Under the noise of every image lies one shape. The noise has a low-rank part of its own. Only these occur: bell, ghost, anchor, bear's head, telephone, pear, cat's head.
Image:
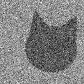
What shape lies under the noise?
cat's head
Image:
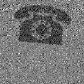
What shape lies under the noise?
telephone
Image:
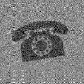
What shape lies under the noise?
telephone
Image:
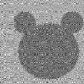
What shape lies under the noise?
bear's head
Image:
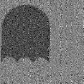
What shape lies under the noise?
ghost
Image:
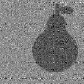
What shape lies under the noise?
pear
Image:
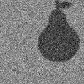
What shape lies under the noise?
pear
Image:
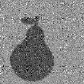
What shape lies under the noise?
pear
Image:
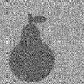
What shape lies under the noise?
pear
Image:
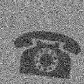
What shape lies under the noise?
telephone
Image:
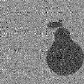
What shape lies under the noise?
pear
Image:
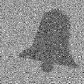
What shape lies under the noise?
bell
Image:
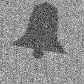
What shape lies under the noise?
bell
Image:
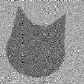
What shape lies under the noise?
cat's head
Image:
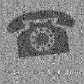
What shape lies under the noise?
telephone
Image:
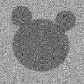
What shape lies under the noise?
bear's head
